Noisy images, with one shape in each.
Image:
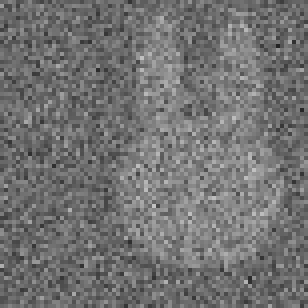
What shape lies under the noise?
rabbit's head
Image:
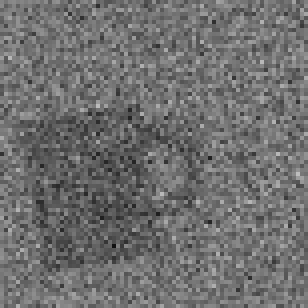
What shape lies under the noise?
cup
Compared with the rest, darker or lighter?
darker
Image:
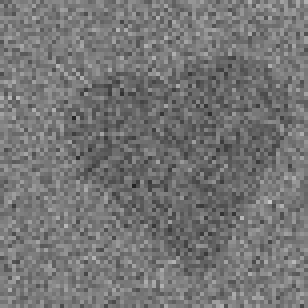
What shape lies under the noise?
heart
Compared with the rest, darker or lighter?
darker
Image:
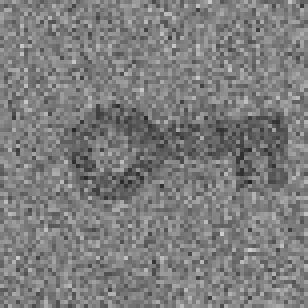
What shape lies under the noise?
key
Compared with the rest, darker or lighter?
darker
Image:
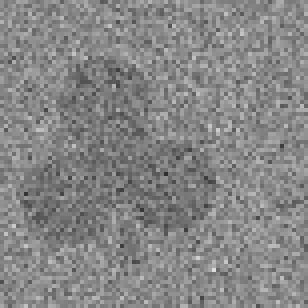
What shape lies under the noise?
club
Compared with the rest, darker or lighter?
darker
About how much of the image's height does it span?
two thirds
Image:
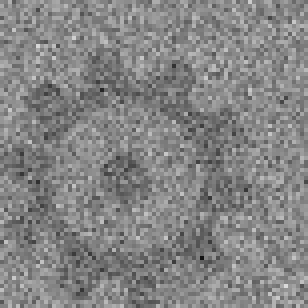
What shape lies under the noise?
gear
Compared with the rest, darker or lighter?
darker
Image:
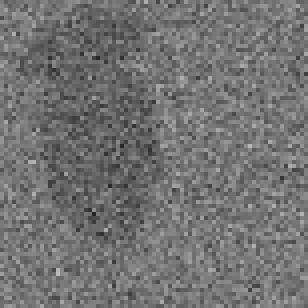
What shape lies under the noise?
footprint
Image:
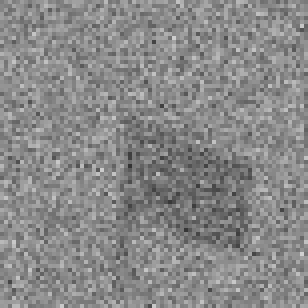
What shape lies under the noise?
flag
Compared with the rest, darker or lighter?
darker
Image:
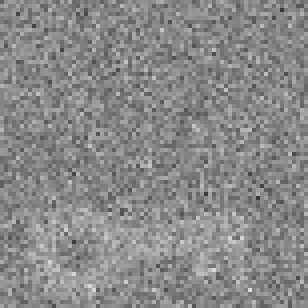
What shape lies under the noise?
key
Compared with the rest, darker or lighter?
lighter
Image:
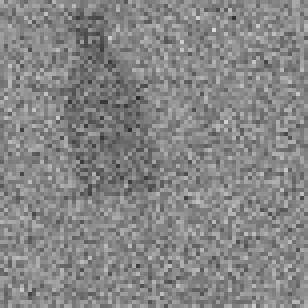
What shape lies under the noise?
bottle
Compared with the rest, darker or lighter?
darker
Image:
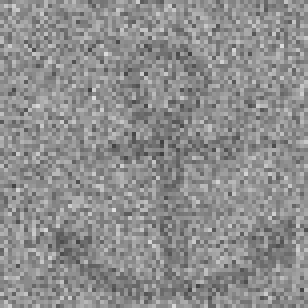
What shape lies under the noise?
anchor
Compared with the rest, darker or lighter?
darker
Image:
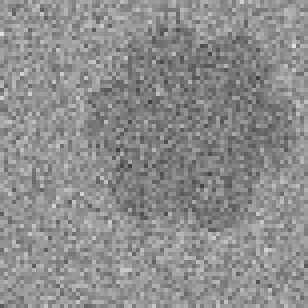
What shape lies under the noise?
flower
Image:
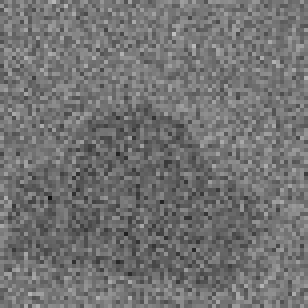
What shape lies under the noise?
cloud
